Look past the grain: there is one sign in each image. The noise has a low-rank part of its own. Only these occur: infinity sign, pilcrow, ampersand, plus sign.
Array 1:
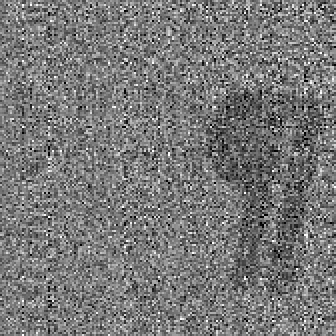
dark pilcrow
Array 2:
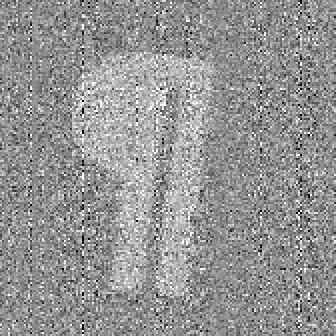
light pilcrow
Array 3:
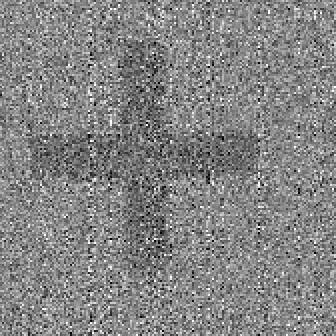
dark plus sign
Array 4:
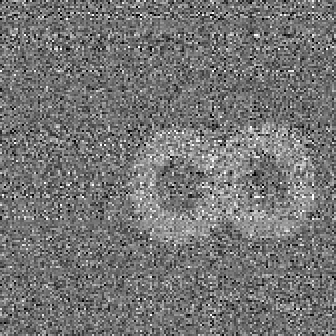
light infinity sign
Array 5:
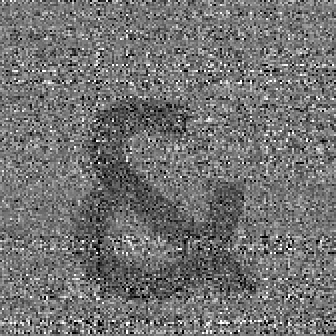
dark ampersand
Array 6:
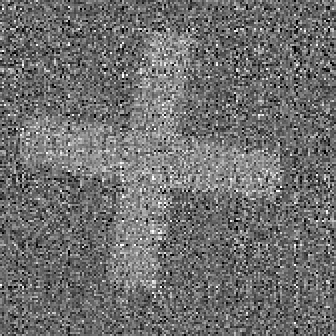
light plus sign
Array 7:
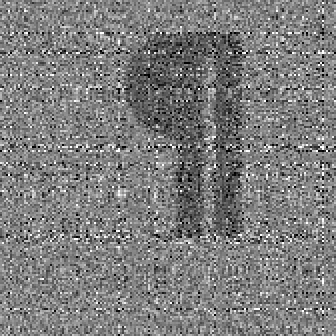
dark pilcrow
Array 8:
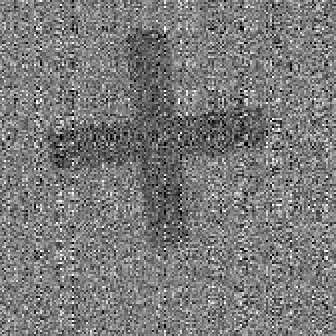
dark plus sign
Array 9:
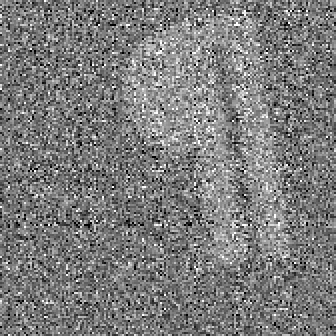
light pilcrow
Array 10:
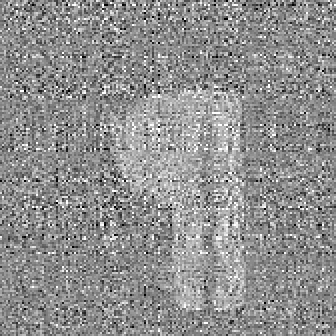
light pilcrow
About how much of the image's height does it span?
two thirds
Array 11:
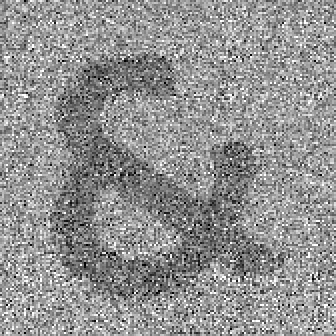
dark ampersand
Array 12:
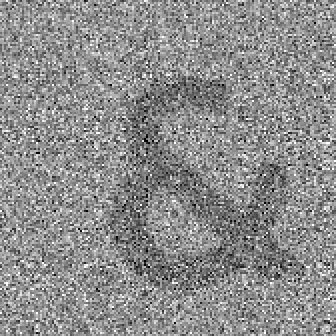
dark ampersand
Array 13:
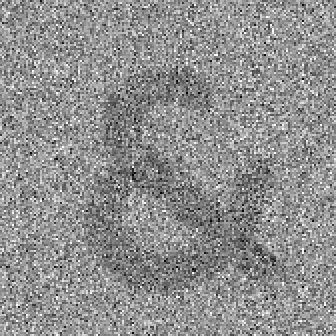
dark ampersand
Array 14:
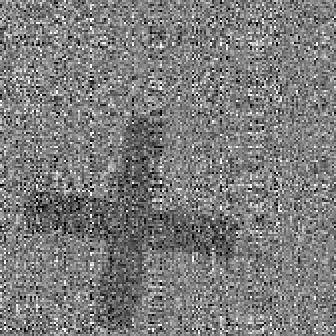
dark plus sign
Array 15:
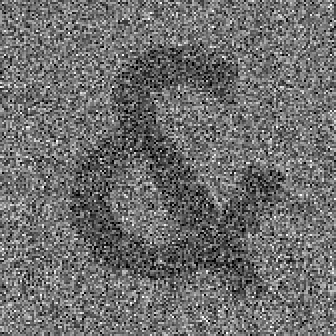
dark ampersand
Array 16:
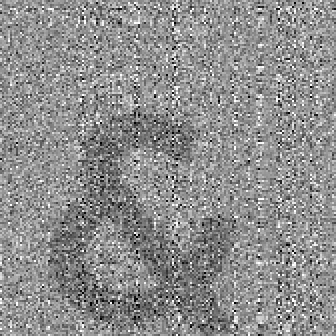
dark ampersand
